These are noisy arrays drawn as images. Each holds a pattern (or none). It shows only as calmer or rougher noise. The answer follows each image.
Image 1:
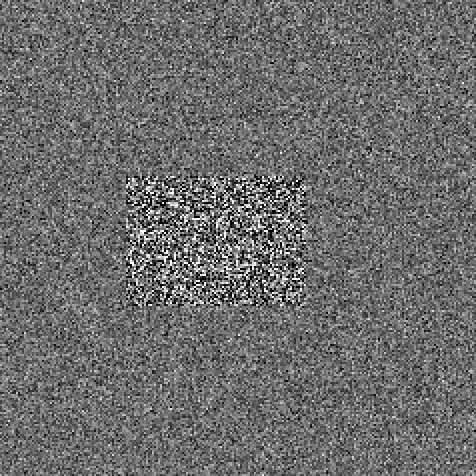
one block
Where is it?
centre
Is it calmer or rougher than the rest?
rougher
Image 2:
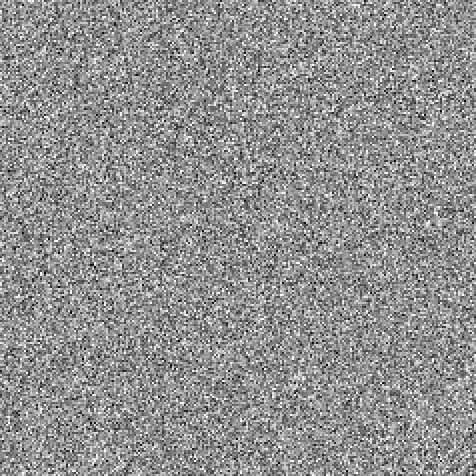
only noise
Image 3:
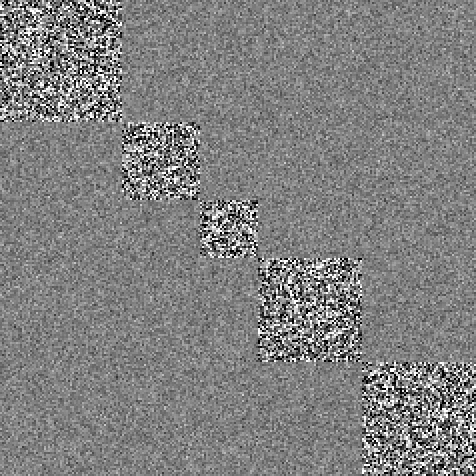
blocks along the diagonal
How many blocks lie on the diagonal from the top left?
5
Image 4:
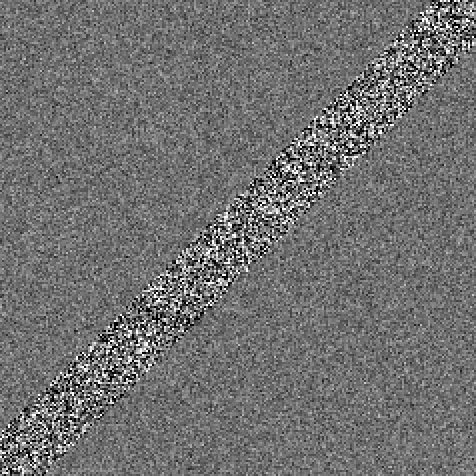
a diagonal band
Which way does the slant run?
bottom left to top right
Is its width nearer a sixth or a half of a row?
a sixth
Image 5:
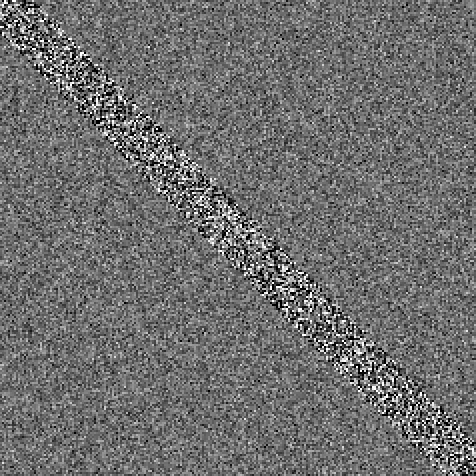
a diagonal band
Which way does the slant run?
top left to bottom right
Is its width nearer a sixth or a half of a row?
a sixth
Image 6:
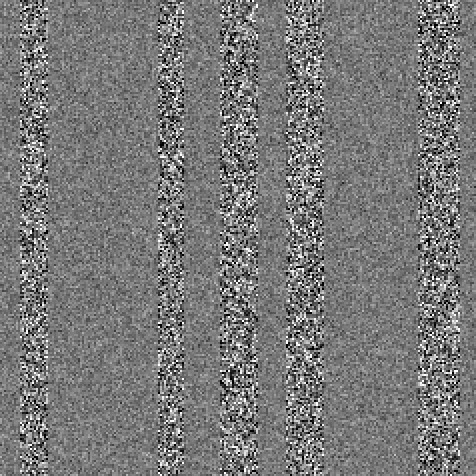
bands of columns
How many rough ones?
5
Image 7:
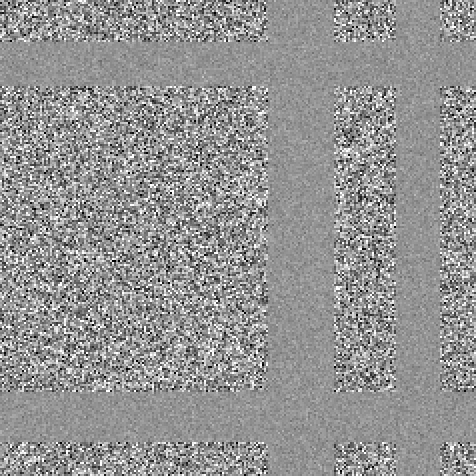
bands of rows crossing bands of columns
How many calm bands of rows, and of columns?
2 and 2
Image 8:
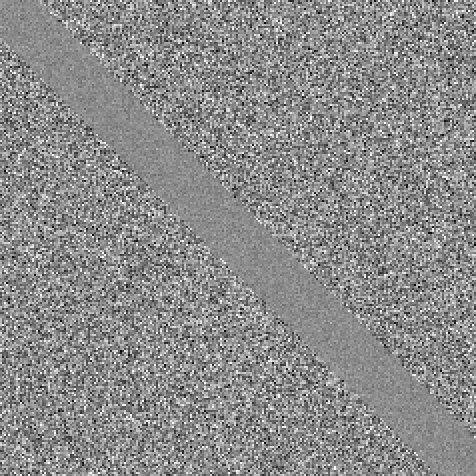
a diagonal band
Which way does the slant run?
top left to bottom right
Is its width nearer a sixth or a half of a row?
a sixth
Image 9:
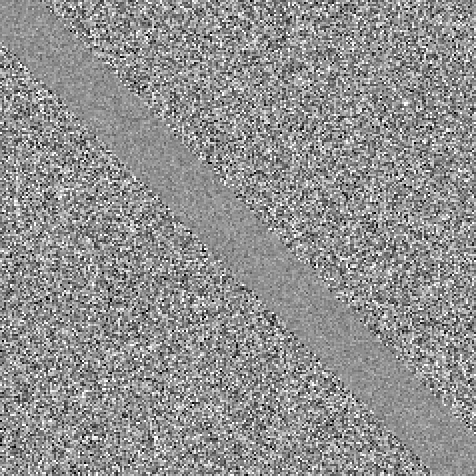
a diagonal band
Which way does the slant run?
top left to bottom right
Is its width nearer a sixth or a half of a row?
a sixth
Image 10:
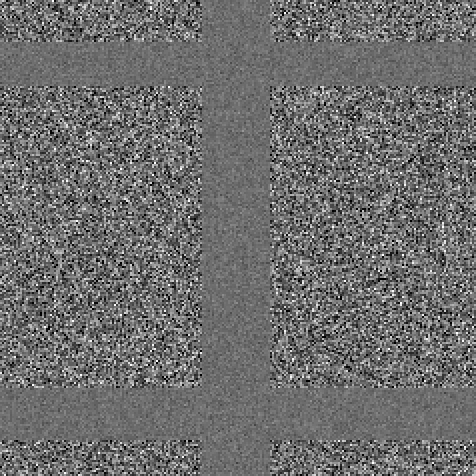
bands of rows crossing bands of columns
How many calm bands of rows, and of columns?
2 and 1
